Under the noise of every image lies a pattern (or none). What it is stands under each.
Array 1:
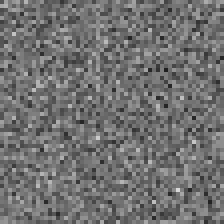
only noise
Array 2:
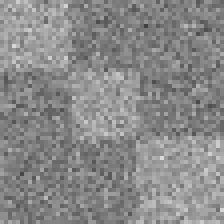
blocks along the diagonal
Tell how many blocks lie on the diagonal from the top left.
3
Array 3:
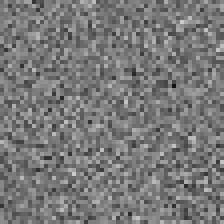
only noise
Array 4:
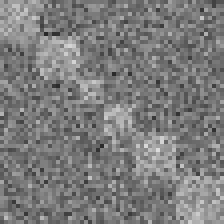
blocks along the diagonal
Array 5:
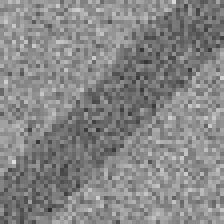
a diagonal band
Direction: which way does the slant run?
bottom left to top right
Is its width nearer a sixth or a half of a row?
a half
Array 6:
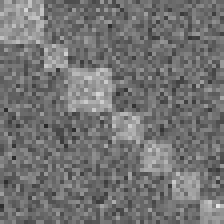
blocks along the diagonal
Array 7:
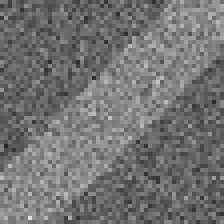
a diagonal band
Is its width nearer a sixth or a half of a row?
a half
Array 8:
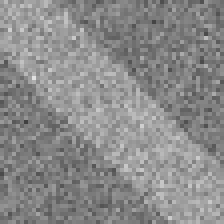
a diagonal band
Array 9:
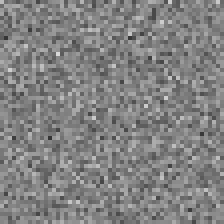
only noise
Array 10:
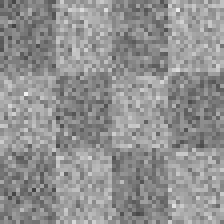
a checkerboard
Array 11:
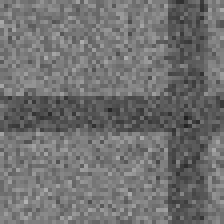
bands of rows crossing bands of columns
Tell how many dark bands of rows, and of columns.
1 and 1
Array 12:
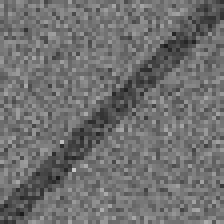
a diagonal band
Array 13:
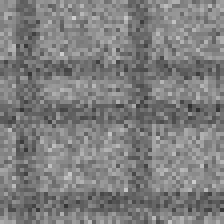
bands of rows crossing bands of columns
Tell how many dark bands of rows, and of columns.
3 and 2
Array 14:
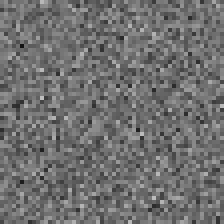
only noise
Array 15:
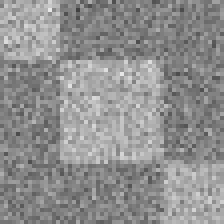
blocks along the diagonal
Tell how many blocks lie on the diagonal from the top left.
3
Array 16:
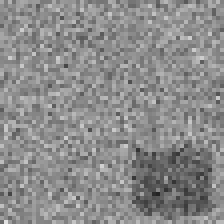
one block
